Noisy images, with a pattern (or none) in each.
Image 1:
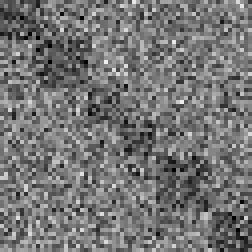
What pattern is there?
blocks along the diagonal
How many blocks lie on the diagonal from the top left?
6
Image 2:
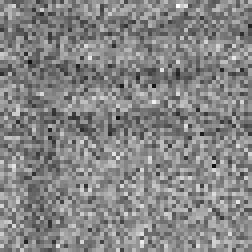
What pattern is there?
bands of rows crossing bands of columns
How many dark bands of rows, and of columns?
3 and 1
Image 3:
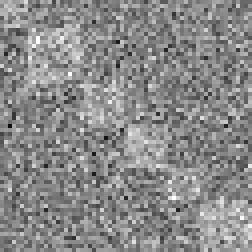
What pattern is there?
blocks along the diagonal
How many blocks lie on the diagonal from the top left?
6
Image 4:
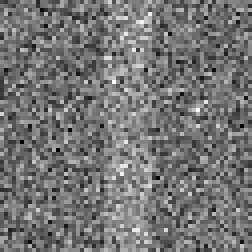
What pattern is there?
one band of columns
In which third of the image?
middle
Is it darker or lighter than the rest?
lighter
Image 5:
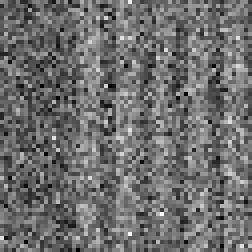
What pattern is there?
bands of columns
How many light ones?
5
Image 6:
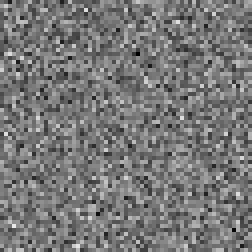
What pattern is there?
only noise
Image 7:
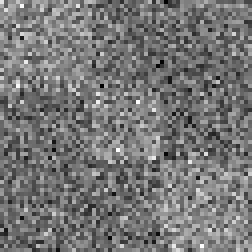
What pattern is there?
blocks along the diagonal
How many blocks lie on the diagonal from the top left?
3
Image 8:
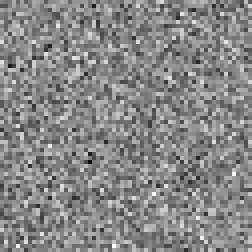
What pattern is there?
only noise
